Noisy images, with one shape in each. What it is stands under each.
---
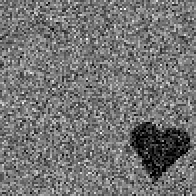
dark heart, bottom right
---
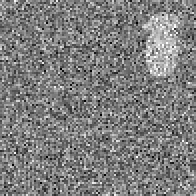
light footprint, top right
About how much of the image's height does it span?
a third
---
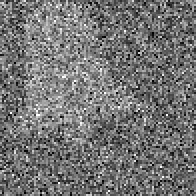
light bell
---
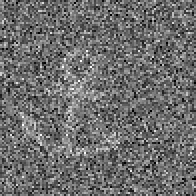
light anchor
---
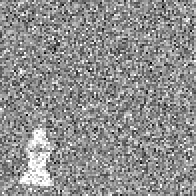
light chess bishop, bottom left
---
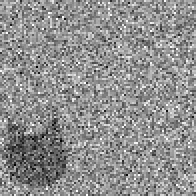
dark cat's head, bottom left
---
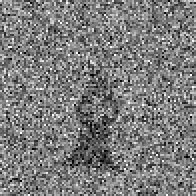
dark chess bishop
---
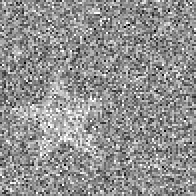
light star
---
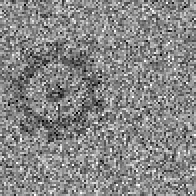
dark gear
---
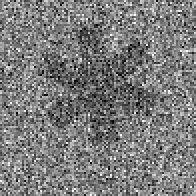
dark asterisk
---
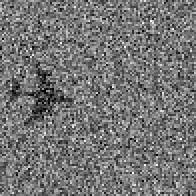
dark airplane, middle left
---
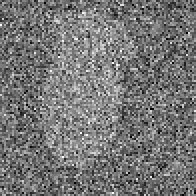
light footprint
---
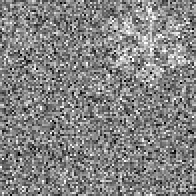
light snowflake, top right
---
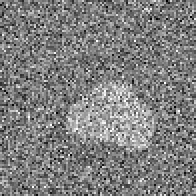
light cloud
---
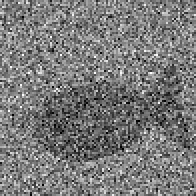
dark fish
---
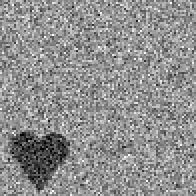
dark heart, bottom left
